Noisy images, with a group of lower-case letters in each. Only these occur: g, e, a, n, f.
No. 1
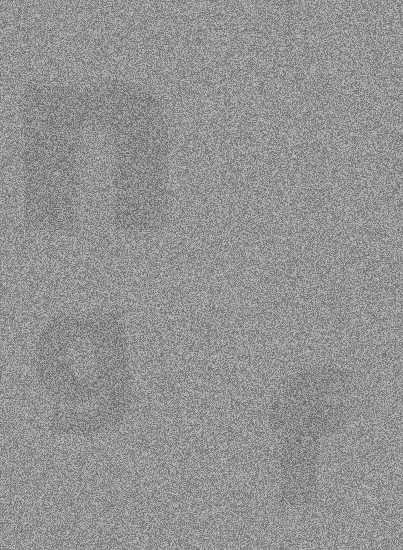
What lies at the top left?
n
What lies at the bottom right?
f
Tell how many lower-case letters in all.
3
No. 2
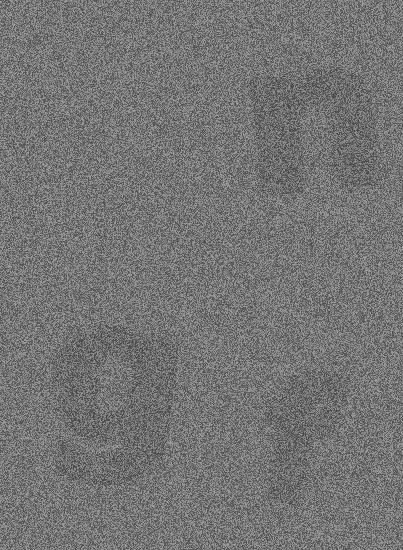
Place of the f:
bottom right
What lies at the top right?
n
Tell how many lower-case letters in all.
3
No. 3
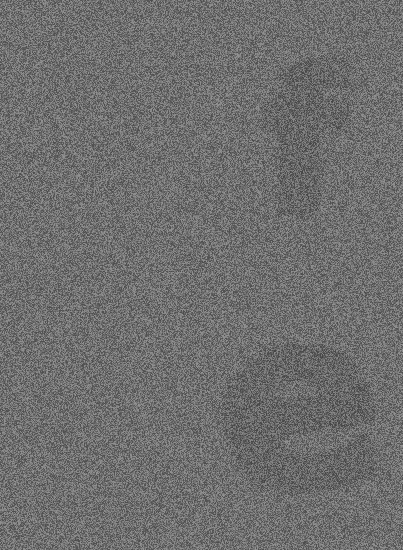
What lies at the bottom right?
e
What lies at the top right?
f
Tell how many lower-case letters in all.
2
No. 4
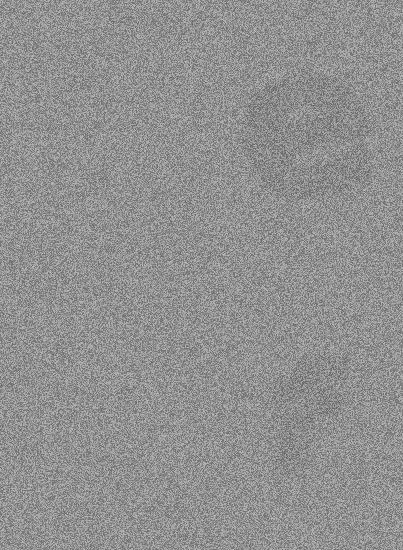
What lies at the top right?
e
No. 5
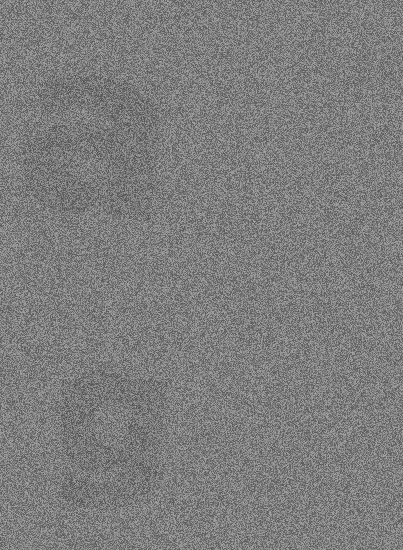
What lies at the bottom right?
nothing
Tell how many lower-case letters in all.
2
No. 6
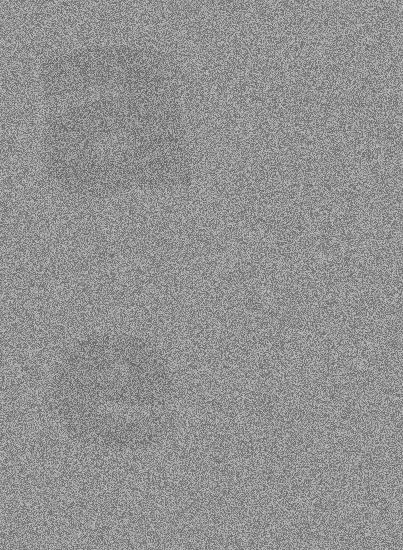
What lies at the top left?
a
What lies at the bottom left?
e
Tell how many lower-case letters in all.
2
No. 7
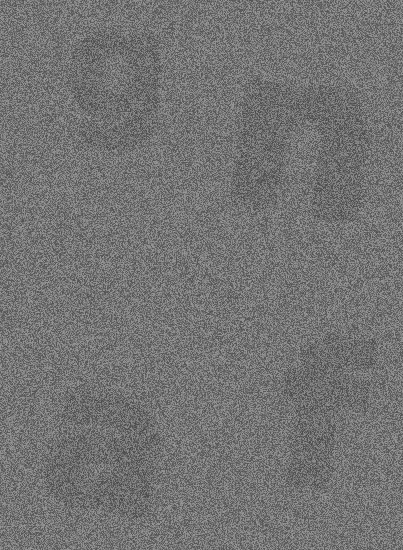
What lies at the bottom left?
a
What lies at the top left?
g
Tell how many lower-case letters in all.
4
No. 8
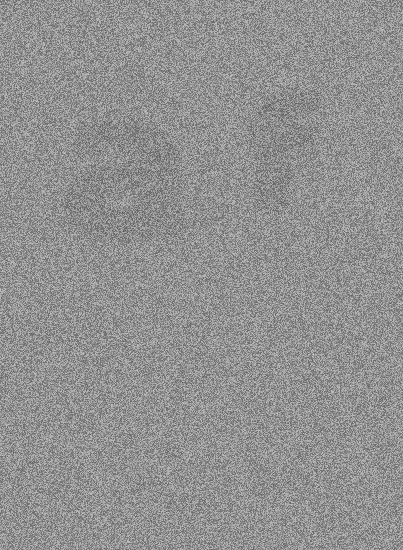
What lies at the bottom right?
nothing
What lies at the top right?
f
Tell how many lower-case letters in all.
2
